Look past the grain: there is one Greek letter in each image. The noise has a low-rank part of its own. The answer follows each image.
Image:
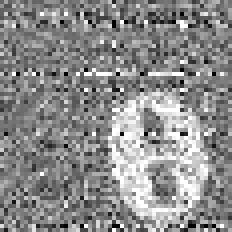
theta
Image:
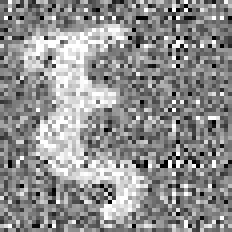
xi
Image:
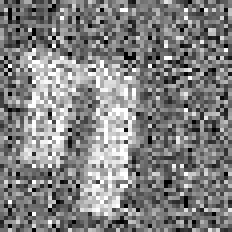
eta
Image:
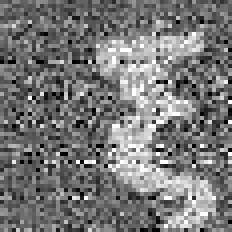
xi
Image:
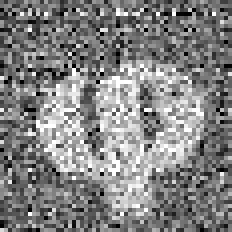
phi
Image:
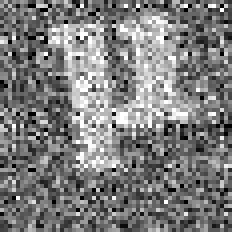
mu
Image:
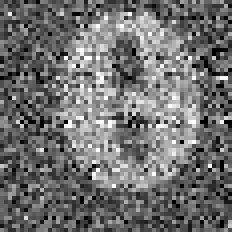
theta
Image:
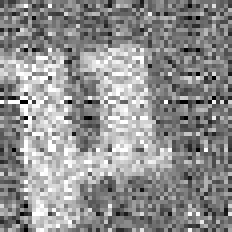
mu
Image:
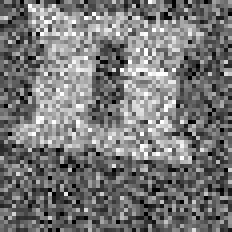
pi
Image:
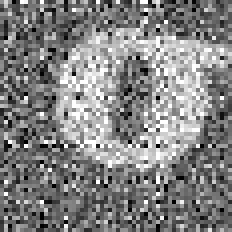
sigma
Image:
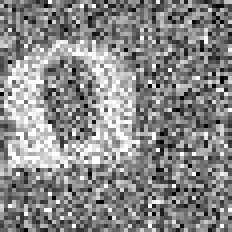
omega
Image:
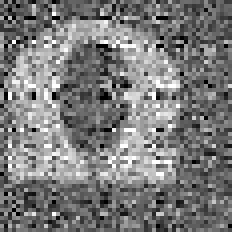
omega
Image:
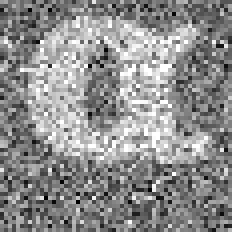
alpha
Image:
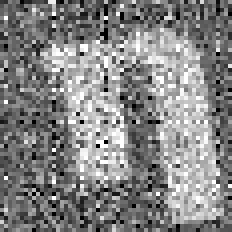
eta
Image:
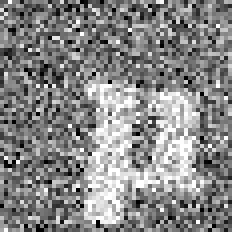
mu
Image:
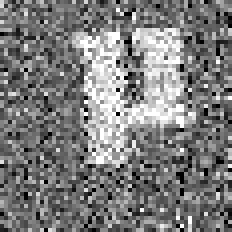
mu
